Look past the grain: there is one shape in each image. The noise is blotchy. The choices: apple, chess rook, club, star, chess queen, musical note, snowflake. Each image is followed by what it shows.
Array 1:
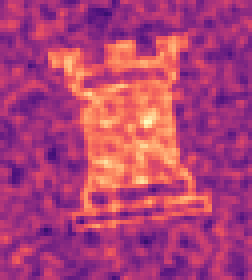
light chess rook
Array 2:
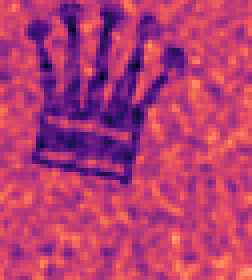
dark chess queen
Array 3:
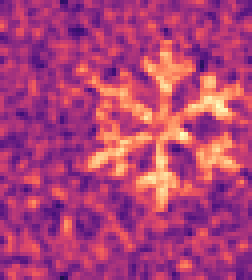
light snowflake
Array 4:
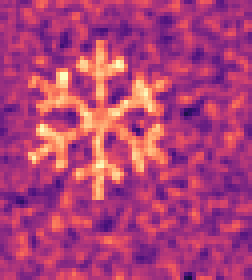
light snowflake
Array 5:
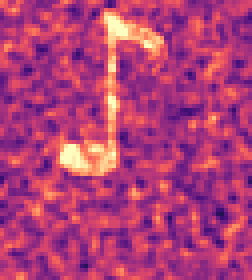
light musical note
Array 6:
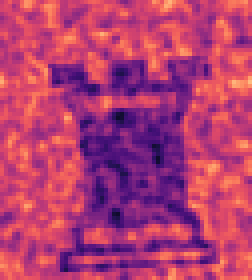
dark chess rook
